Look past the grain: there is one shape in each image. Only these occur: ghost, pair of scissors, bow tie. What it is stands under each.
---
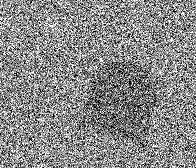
ghost
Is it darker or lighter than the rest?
darker
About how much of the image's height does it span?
half
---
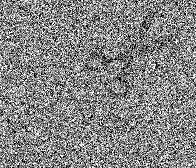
pair of scissors
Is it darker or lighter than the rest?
darker
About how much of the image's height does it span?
half
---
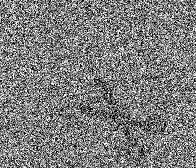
pair of scissors
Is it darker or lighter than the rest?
darker
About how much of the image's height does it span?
half
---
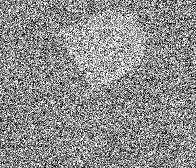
ghost
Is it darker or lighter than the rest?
lighter
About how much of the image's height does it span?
half
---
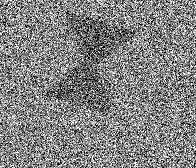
bow tie
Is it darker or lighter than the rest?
darker
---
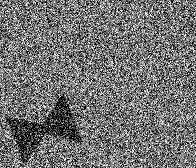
bow tie
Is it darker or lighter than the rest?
darker
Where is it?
bottom left
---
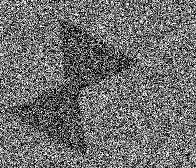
bow tie
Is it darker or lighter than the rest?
darker
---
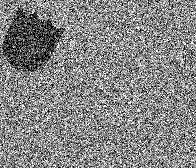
ghost
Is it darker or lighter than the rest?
darker
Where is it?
top left
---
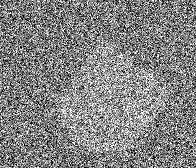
ghost
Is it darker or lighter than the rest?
lighter
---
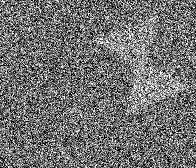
bow tie
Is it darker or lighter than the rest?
lighter
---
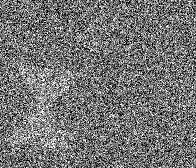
bow tie
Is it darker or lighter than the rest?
lighter
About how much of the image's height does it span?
half
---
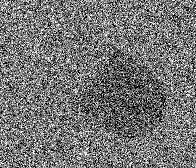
ghost
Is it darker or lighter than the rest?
darker
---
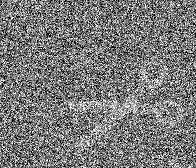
pair of scissors
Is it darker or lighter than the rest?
lighter
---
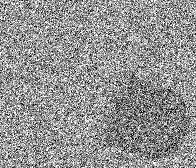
ghost
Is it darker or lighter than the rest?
darker
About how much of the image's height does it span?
half
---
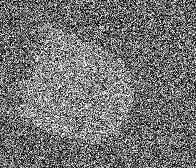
ghost
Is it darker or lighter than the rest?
lighter
